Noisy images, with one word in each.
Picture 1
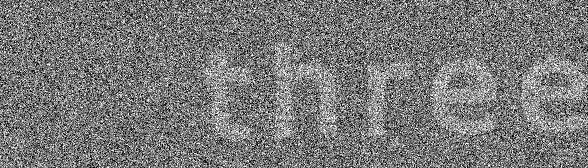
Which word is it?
three
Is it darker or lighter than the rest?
lighter
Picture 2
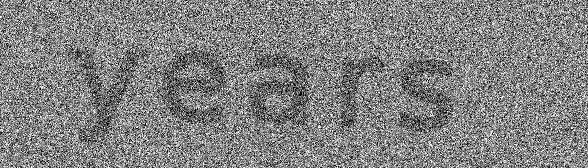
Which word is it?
years
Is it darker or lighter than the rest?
darker
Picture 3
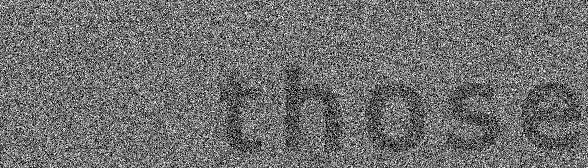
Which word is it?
those
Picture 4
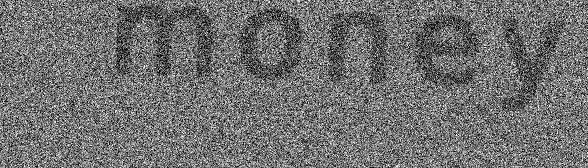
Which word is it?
money
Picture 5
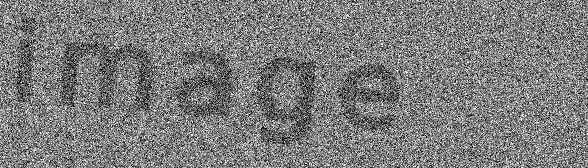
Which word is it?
image
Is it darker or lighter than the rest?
darker
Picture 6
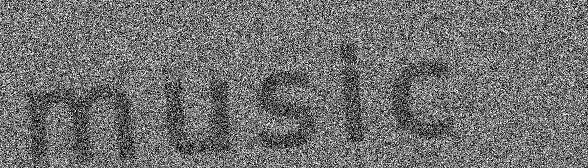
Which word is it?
music
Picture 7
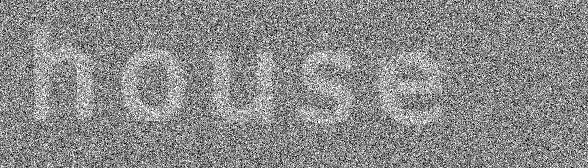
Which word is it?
house
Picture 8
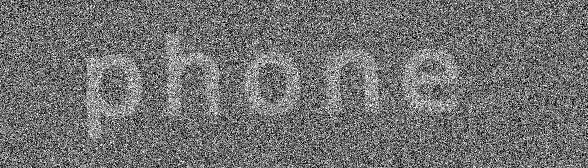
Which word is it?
phone
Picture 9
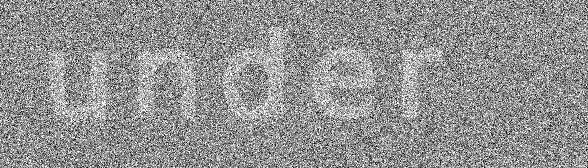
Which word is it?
under
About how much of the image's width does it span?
two thirds
